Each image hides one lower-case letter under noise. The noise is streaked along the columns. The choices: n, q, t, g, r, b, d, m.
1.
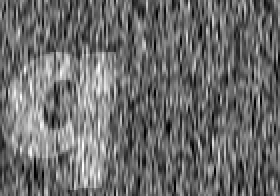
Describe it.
light q
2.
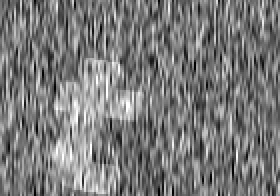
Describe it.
light t
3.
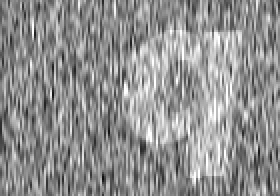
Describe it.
light q
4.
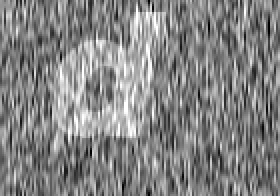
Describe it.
light d
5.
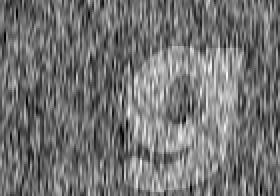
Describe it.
light g
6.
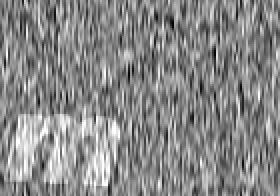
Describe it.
light m, bottom left
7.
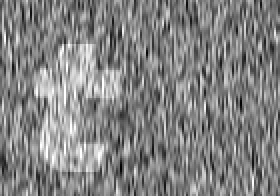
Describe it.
light t
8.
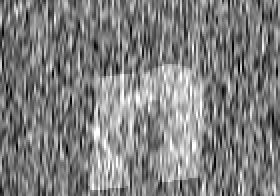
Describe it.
light n
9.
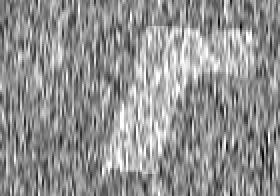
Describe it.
light r
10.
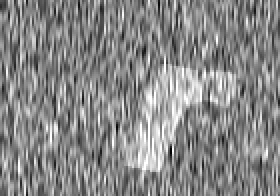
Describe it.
light r
